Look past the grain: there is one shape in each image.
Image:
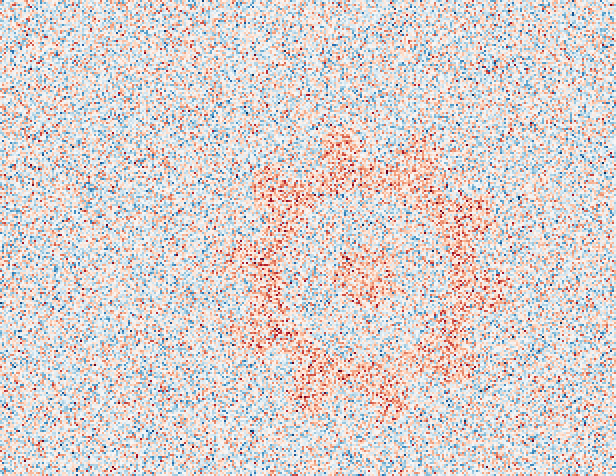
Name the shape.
gear
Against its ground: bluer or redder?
redder
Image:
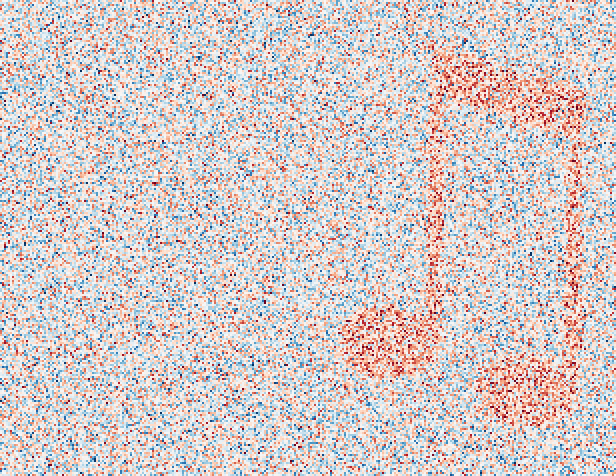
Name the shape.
pair of musical notes
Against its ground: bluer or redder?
redder
